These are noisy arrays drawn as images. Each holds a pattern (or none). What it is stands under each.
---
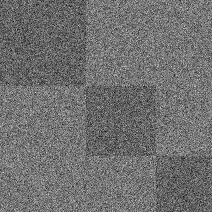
blocks along the diagonal
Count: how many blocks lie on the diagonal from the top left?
3
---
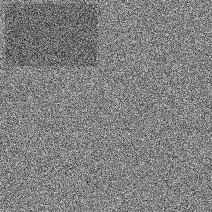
one block
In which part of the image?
top left
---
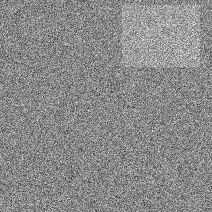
one block
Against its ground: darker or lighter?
lighter
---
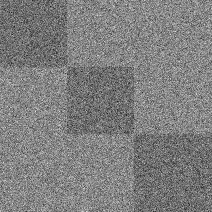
blocks along the diagonal
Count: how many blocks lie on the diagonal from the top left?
3
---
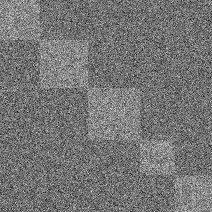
blocks along the diagonal
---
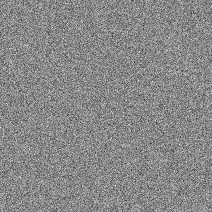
only noise
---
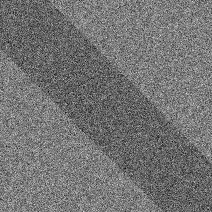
a diagonal band
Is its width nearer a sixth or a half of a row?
a half
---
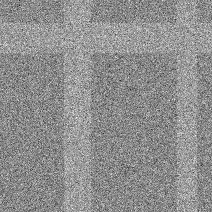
bands of rows crossing bands of columns
